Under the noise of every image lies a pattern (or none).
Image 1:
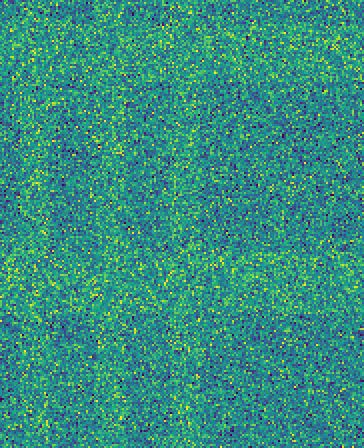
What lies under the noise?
bands of rows crossing bands of columns
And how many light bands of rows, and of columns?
2 and 3
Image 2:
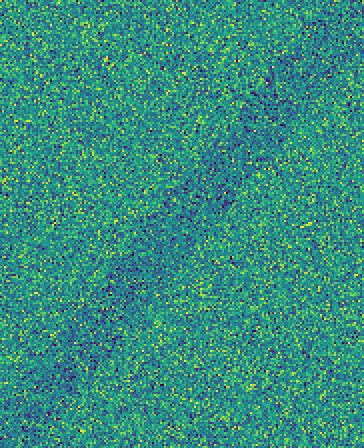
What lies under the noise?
a diagonal band
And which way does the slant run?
bottom left to top right
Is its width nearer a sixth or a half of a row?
a sixth
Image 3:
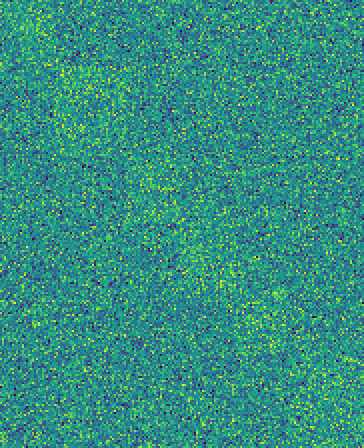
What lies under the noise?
blocks along the diagonal
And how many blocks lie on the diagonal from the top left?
6
